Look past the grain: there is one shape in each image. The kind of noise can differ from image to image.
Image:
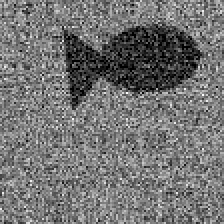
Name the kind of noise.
low rank plus noise
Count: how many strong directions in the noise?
five to eight
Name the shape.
fish
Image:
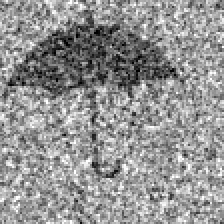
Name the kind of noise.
blotchy
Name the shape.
umbrella
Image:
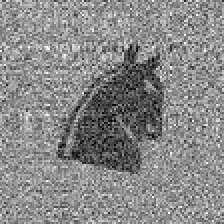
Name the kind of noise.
low rank plus noise
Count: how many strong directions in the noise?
three or four
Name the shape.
chess knight
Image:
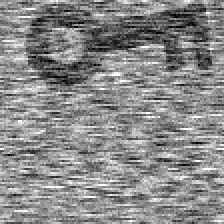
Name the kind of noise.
streaked along the rows
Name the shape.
key
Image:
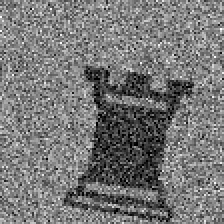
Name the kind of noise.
independent entries
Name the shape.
chess rook
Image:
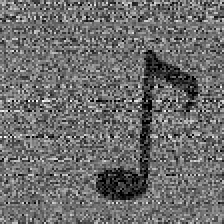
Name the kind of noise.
rows of uneven size
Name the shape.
musical note
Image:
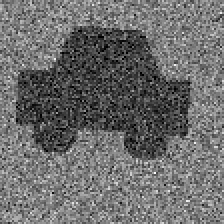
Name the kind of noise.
independent entries
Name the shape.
car
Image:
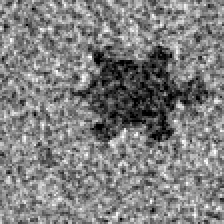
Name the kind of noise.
blotchy
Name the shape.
turtle
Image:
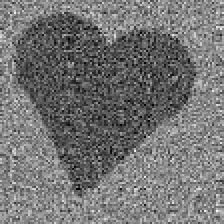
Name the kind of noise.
low rank plus noise
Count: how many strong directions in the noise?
five to eight
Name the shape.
heart
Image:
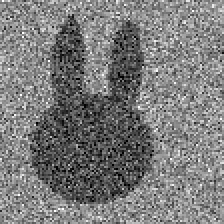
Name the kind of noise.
independent entries
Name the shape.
rabbit's head
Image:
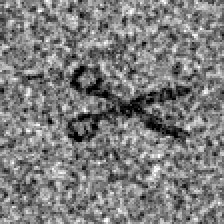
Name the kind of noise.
blotchy
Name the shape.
pair of scissors
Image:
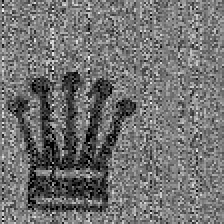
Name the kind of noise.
columns of uneven size
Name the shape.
chess queen
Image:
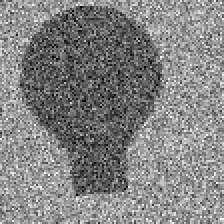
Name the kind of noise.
independent entries
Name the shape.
light bulb
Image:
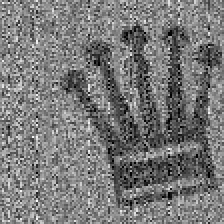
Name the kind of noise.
columns of uneven size
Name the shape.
chess queen
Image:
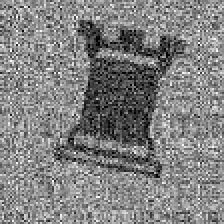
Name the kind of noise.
low rank plus noise
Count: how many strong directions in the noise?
three or four
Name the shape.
chess rook
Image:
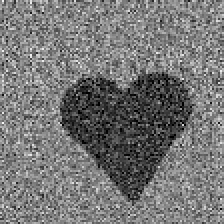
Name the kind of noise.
low rank plus noise
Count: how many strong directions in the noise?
five to eight
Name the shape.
heart
